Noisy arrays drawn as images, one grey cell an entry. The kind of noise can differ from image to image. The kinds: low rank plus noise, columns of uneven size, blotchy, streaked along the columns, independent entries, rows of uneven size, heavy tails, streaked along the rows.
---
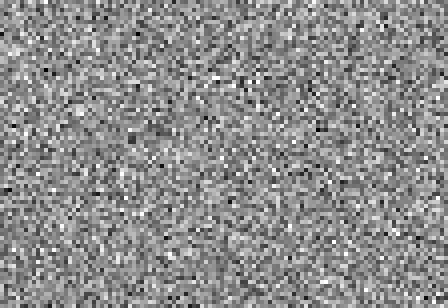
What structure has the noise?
independent entries
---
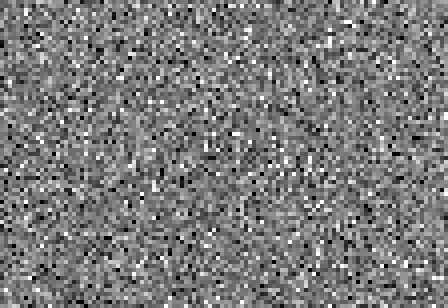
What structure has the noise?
heavy tails
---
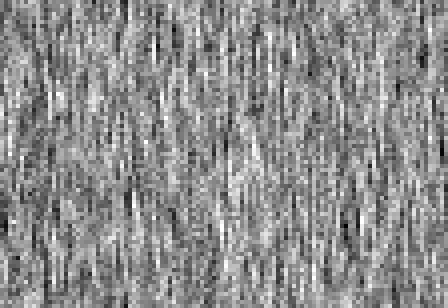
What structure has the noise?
streaked along the columns
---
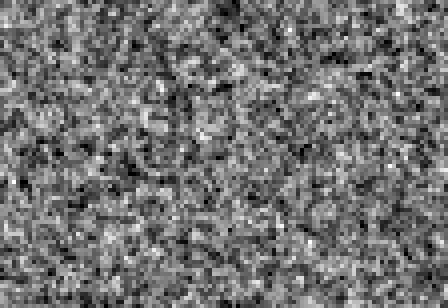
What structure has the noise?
blotchy
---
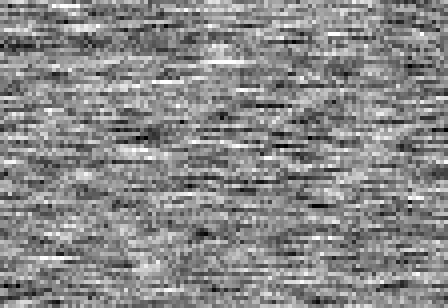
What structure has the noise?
streaked along the rows
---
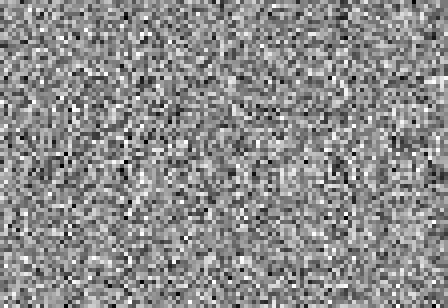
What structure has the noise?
low rank plus noise
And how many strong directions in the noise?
three or four
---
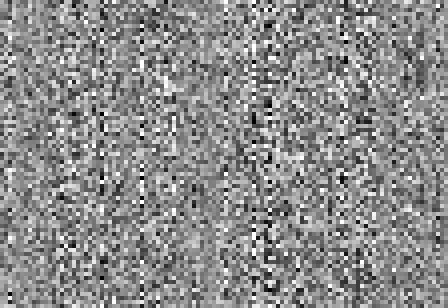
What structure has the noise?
columns of uneven size
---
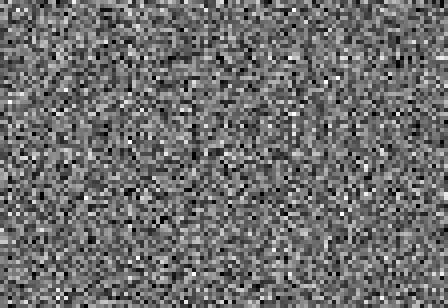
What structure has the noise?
low rank plus noise
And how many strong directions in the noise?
five to eight
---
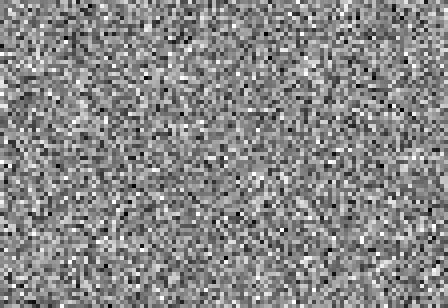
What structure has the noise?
independent entries
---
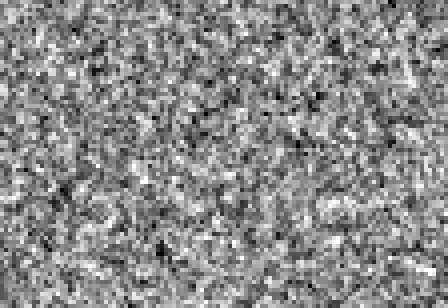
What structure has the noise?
blotchy
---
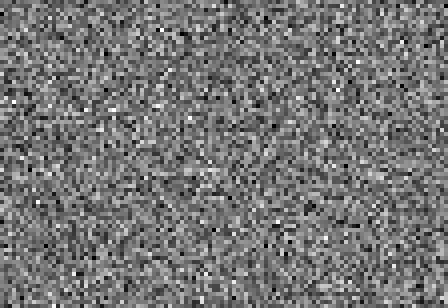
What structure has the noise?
independent entries
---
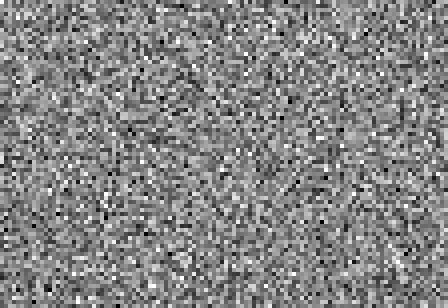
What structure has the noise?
independent entries
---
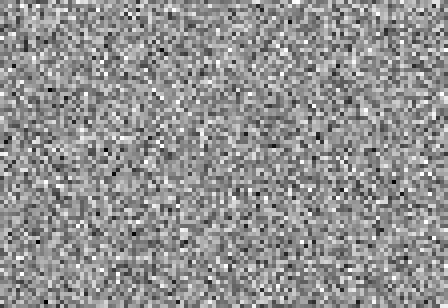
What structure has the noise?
independent entries
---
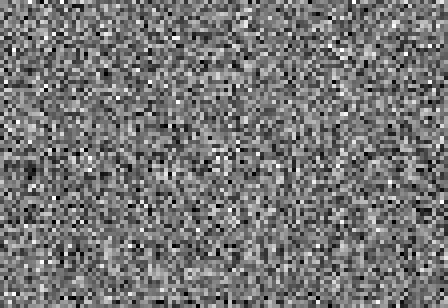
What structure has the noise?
low rank plus noise
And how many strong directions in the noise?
three or four
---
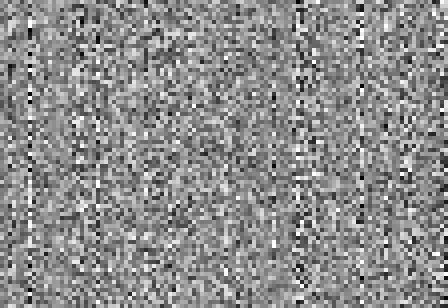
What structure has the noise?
columns of uneven size
